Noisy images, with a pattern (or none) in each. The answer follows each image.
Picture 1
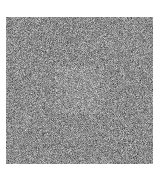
one block
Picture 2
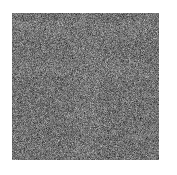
bands of rows crossing bands of columns
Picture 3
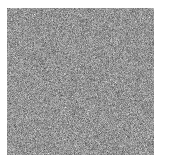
only noise
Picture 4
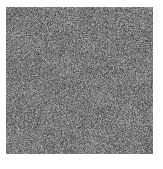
a checkerboard
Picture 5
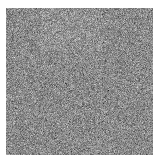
one block
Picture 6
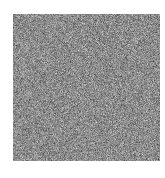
only noise
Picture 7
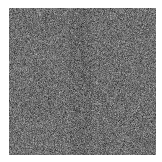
one band of columns
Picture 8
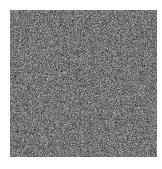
only noise
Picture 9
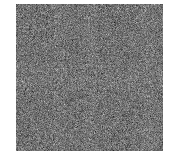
bands of rows crossing bands of columns
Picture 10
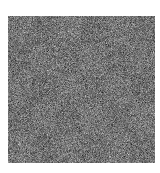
a checkerboard
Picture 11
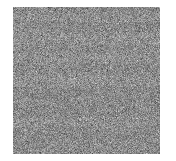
bands of rows
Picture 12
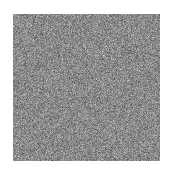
only noise
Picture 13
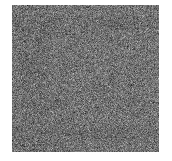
bands of rows crossing bands of columns
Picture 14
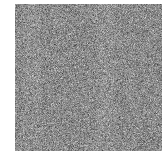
bands of columns
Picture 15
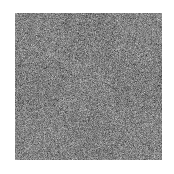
a checkerboard
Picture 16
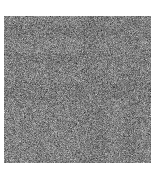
bands of rows crossing bands of columns
